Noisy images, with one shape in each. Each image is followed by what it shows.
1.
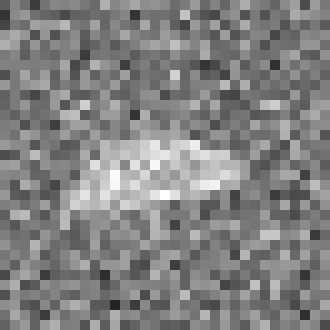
umbrella
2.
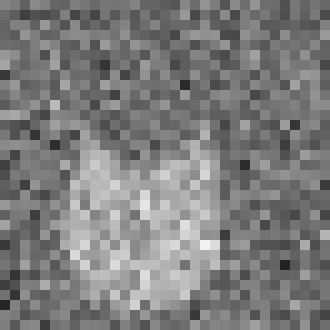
cat's head
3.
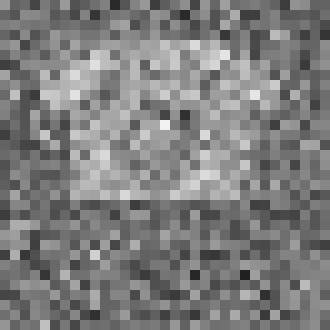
telephone
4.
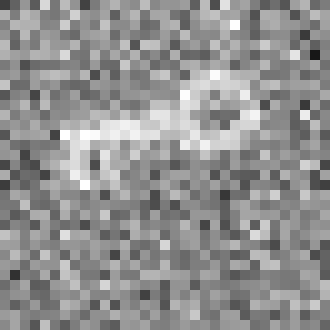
key
